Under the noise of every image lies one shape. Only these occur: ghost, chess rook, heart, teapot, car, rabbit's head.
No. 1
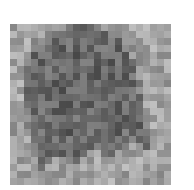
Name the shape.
ghost
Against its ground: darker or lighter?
darker
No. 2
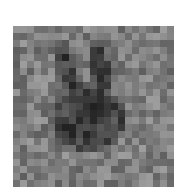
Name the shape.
rabbit's head
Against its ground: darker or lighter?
darker
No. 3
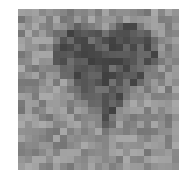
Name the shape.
heart
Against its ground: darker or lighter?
darker
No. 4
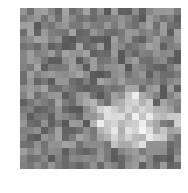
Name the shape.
teapot
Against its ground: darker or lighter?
lighter
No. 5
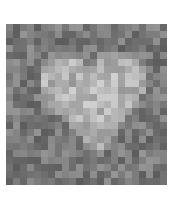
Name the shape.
heart
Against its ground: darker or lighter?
lighter
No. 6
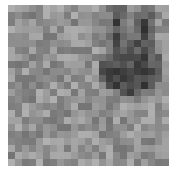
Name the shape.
rabbit's head
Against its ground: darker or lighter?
darker
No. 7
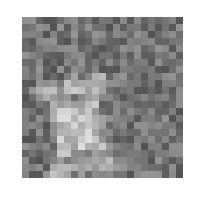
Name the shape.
chess rook
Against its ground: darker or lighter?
lighter
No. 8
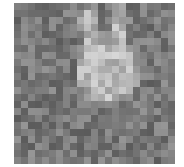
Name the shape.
rabbit's head
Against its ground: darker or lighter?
lighter
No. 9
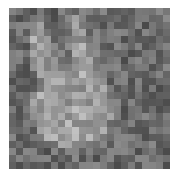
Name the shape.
rabbit's head
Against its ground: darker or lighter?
lighter
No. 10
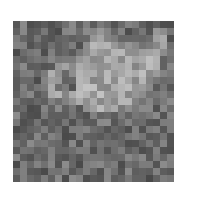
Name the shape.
teapot
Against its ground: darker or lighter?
lighter
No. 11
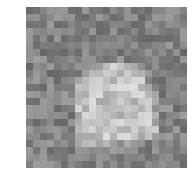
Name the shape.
ghost
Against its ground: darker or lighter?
lighter
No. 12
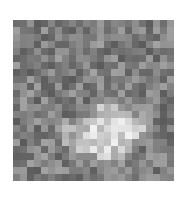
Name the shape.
teapot
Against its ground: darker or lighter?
lighter
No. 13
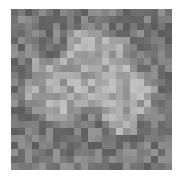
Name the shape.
car
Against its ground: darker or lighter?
lighter
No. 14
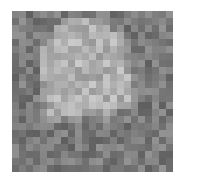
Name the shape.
ghost
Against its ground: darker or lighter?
lighter
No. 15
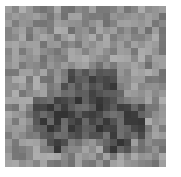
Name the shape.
car
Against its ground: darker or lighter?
darker
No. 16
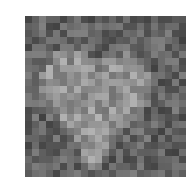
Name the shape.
heart
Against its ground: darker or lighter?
lighter
